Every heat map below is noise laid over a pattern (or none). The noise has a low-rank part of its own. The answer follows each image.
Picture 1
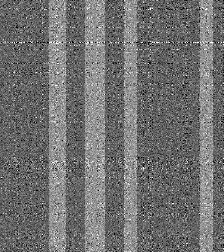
bands of columns
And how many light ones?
4
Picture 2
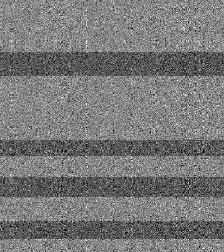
bands of rows
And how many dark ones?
4
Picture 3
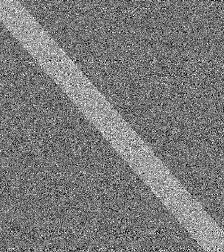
a diagonal band
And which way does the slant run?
top left to bottom right
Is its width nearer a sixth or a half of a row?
a sixth
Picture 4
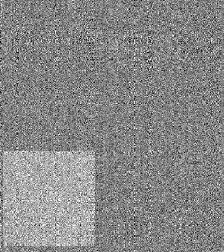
one block
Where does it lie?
bottom left
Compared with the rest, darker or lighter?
lighter
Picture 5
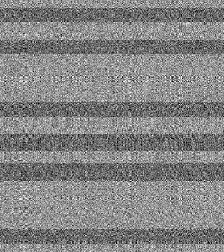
bands of rows
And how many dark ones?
6
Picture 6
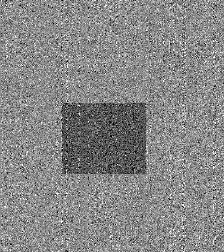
one block
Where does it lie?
centre
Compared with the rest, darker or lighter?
darker
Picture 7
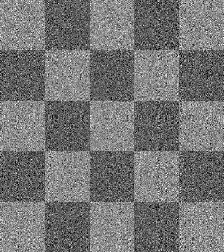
a checkerboard
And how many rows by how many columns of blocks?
5 by 5
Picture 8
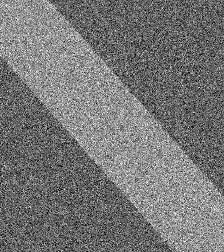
a diagonal band
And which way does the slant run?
top left to bottom right
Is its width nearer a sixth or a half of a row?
a half
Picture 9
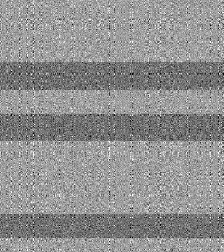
bands of rows
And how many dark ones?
3
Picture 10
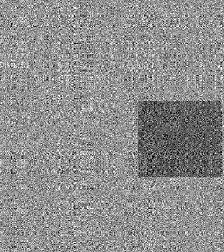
one block
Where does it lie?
middle right
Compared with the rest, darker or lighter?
darker
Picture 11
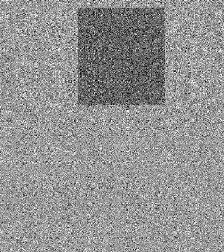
one block
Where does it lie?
top middle
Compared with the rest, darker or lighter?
darker
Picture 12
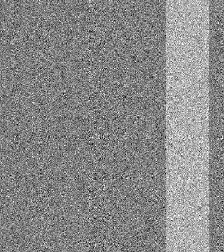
one band of columns
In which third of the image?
right
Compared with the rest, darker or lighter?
lighter
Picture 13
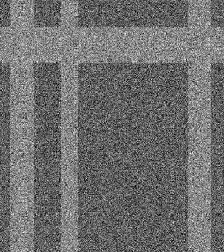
bands of rows crossing bands of columns
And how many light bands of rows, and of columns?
1 and 3
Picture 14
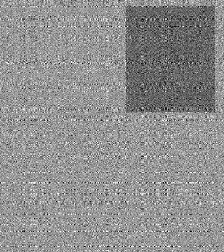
one block
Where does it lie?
top right
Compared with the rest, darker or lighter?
darker
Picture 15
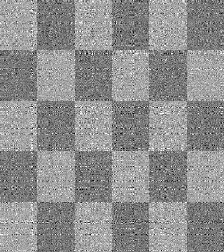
a checkerboard
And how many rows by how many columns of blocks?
5 by 6
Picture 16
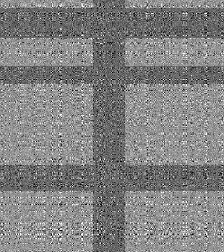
bands of rows crossing bands of columns
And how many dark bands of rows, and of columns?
3 and 1
